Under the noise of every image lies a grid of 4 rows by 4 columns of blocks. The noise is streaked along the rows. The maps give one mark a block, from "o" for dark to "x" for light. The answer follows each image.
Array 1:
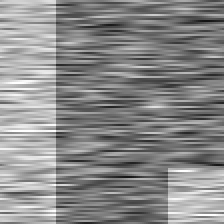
xooo
xooo
xooo
xoox
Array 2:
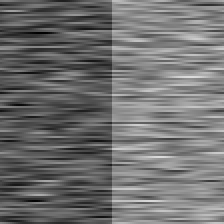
ooxx
ooxx
ooxx
ooxx
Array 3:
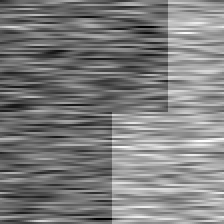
ooox
ooox
ooxx
ooxx
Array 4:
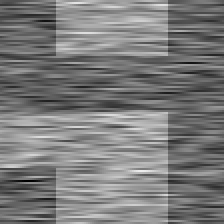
oxxo
oooo
xxxo
oxxo
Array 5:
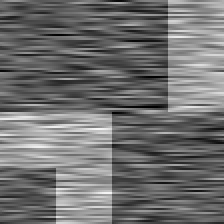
ooox
ooox
xxoo
oxoo
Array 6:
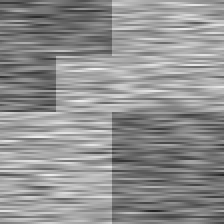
ooxx
oxxx
xxoo
xxoo
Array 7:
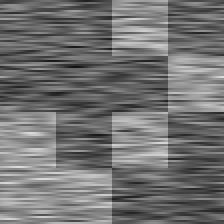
ooxo
ooox
xoxo
xxoo
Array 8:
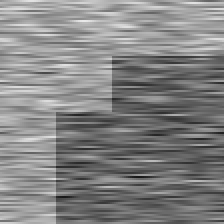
xxxx
xxoo
xooo
xooo
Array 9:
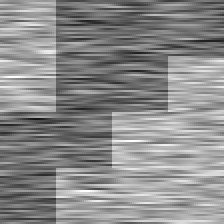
xooo
xoox
ooxx
oxxx
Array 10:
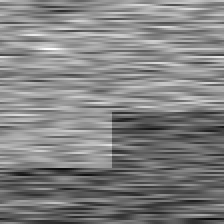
xxxx
xxxx
xxoo
oooo
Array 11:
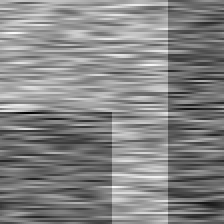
xxxo
xxxo
ooxo
ooxo
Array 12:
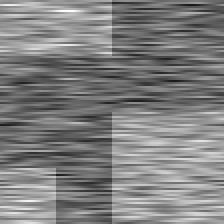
xxoo
oooo
ooxx
xoxx
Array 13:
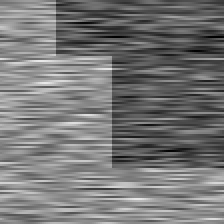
xooo
xxoo
xxoo
xxxx
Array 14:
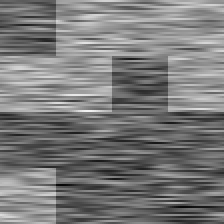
oxxx
xxox
oooo
xooo
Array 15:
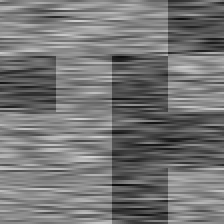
xxxo
oxox
xxoo
xxox
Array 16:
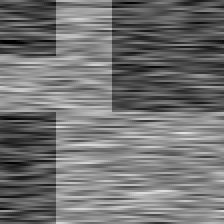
oxoo
xxoo
oxxx
oxxx
